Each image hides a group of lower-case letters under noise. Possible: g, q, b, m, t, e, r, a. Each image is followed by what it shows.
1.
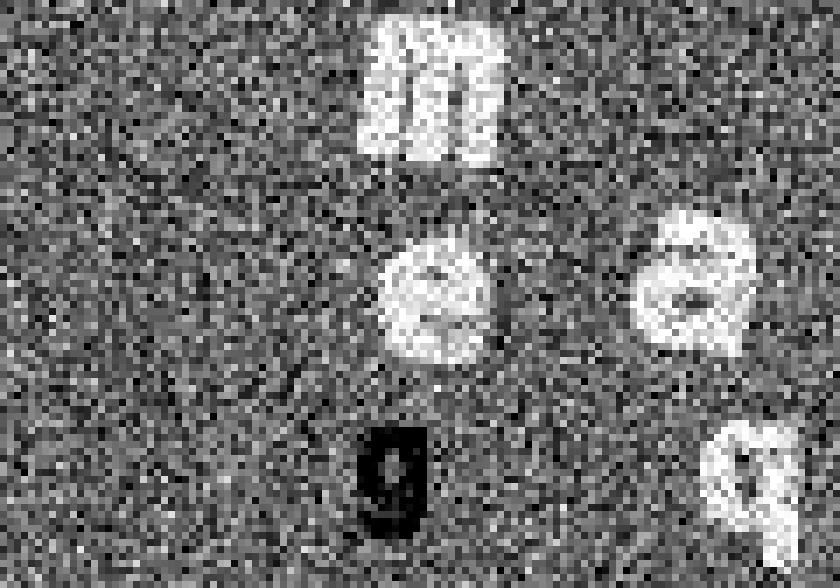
top middle: light m; centre: light e; middle right: light a; bottom middle: dark g; bottom right: light q
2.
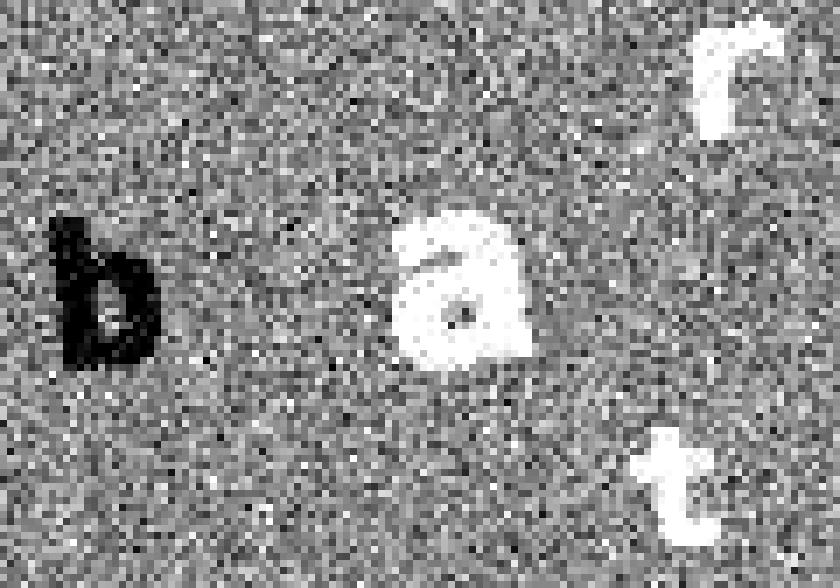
top right: light r; middle left: dark b; centre: light a; bottom right: light t
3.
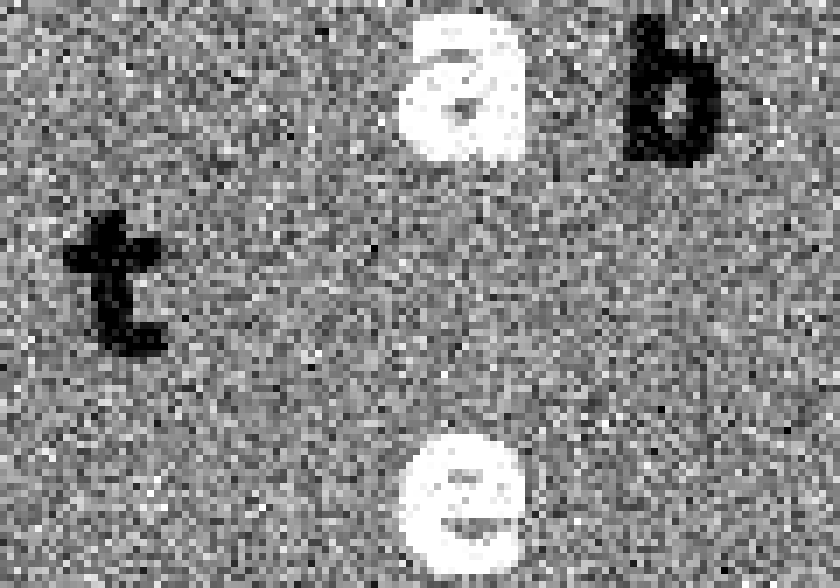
top middle: light a; top right: dark b; middle left: dark t; bottom middle: light e
